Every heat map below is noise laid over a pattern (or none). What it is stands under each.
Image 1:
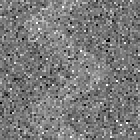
a wavy band
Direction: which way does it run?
top to bottom
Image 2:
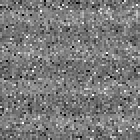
horizontal stripes
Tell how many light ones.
4
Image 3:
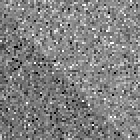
a sharp edge
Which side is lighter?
top right
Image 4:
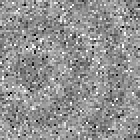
rings round one point
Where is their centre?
middle left
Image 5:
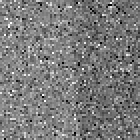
a sharp edge
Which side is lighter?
left
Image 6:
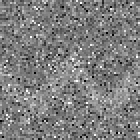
a wavy band
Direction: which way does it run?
left to right
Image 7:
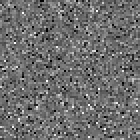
only noise
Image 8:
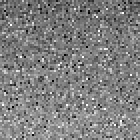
a smooth slope
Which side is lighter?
bottom
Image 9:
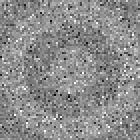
rings round one point
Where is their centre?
centre
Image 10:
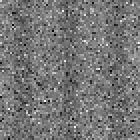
vertical stripes
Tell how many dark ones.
3
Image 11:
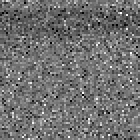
one horizontal stripe
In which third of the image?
top
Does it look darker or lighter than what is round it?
darker
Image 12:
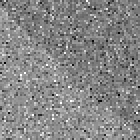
a sharp edge
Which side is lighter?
bottom left
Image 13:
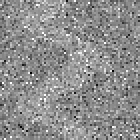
a wavy band
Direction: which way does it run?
top to bottom
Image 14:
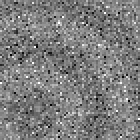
rings round one point
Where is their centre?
bottom left
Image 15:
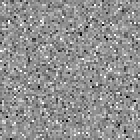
only noise
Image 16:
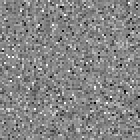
only noise
